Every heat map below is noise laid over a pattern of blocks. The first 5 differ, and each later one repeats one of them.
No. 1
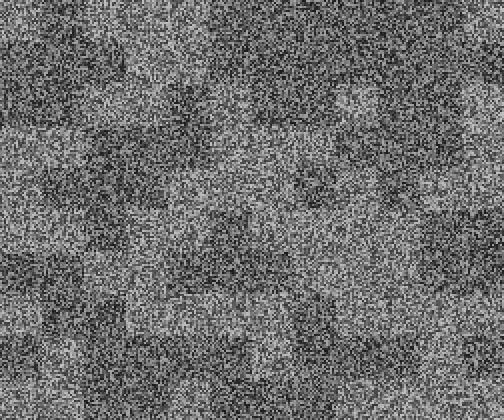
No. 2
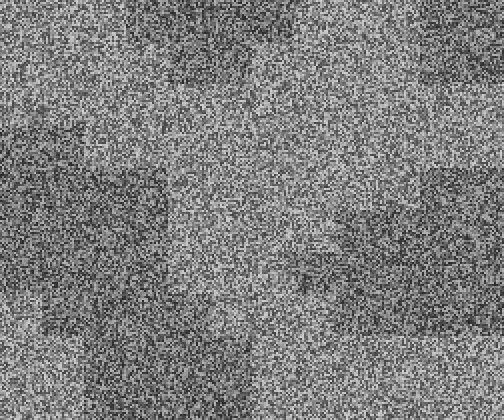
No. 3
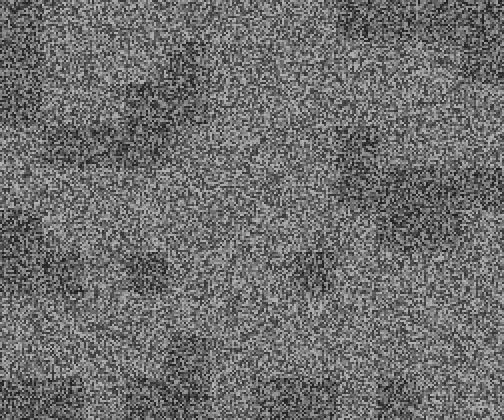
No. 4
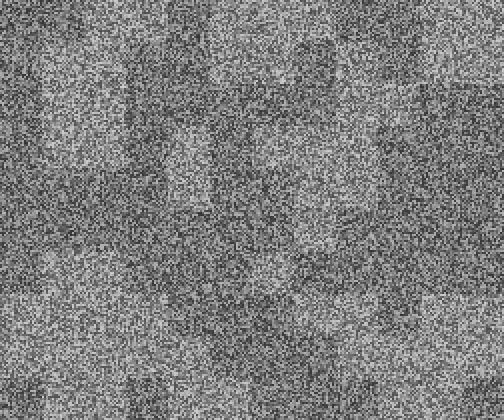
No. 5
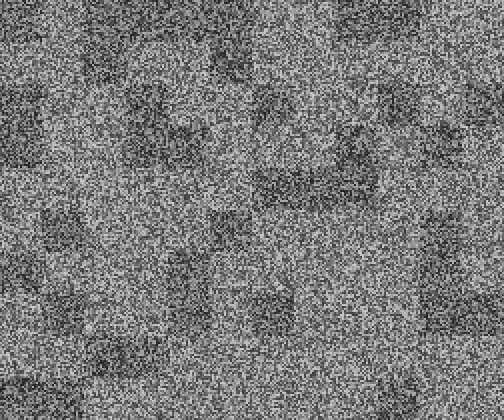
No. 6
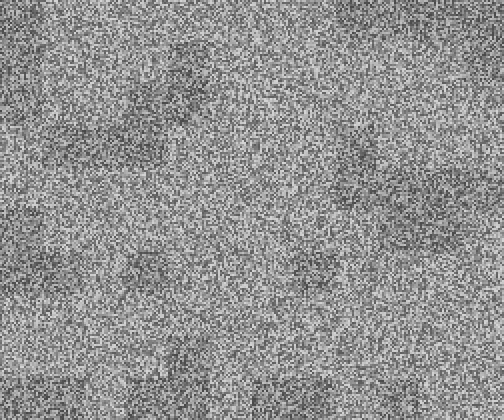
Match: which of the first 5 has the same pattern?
3
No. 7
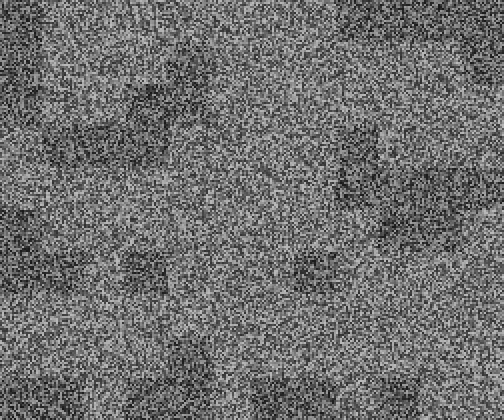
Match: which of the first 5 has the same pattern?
3
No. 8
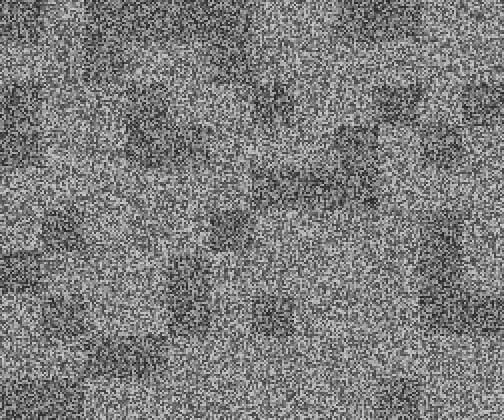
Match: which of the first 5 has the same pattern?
5
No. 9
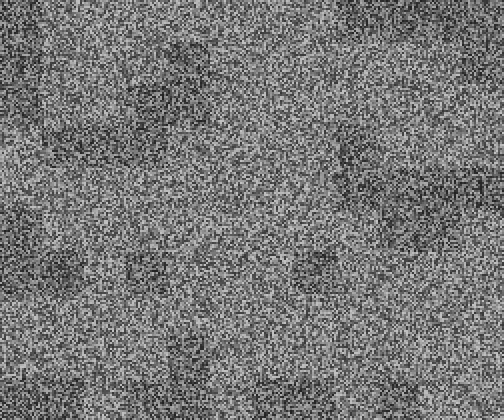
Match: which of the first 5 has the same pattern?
3
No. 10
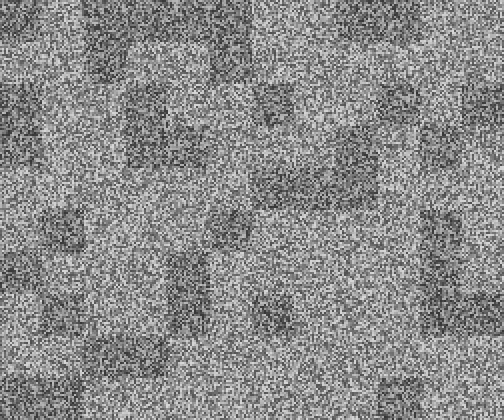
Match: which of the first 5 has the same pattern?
5
